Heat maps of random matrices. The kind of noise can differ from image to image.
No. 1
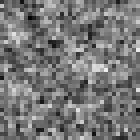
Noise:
blotchy
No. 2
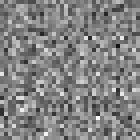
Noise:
low rank plus noise
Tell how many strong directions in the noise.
three or four
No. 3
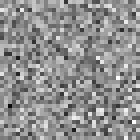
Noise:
independent entries
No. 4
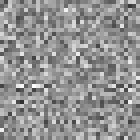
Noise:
low rank plus noise
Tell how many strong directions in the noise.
one
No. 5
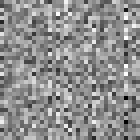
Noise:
columns of uneven size
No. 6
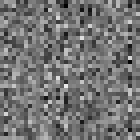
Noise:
columns of uneven size
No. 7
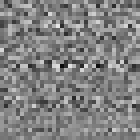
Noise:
rows of uneven size
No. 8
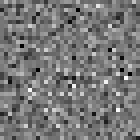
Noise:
heavy tails
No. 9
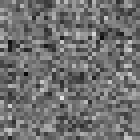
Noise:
low rank plus noise
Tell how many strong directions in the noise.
two
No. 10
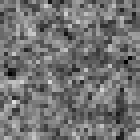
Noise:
blotchy
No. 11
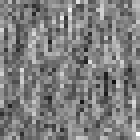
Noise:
streaked along the columns
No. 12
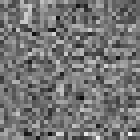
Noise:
low rank plus noise
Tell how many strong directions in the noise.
two
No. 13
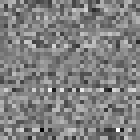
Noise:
rows of uneven size
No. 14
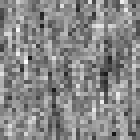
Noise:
streaked along the columns
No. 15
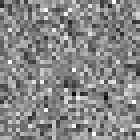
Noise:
independent entries
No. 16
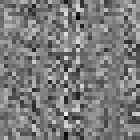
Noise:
columns of uneven size
